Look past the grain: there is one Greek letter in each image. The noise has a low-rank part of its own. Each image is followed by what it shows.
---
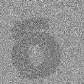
dark delta
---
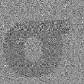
dark sigma
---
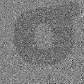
dark sigma
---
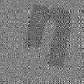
dark eta
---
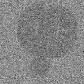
dark phi
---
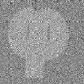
light phi
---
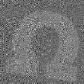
light omega
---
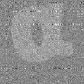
light alpha
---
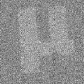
light mu
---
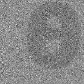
dark theta
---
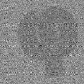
dark phi
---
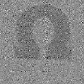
dark omega
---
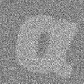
light alpha
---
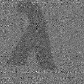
dark lambda
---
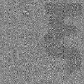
dark xi
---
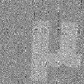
light mu
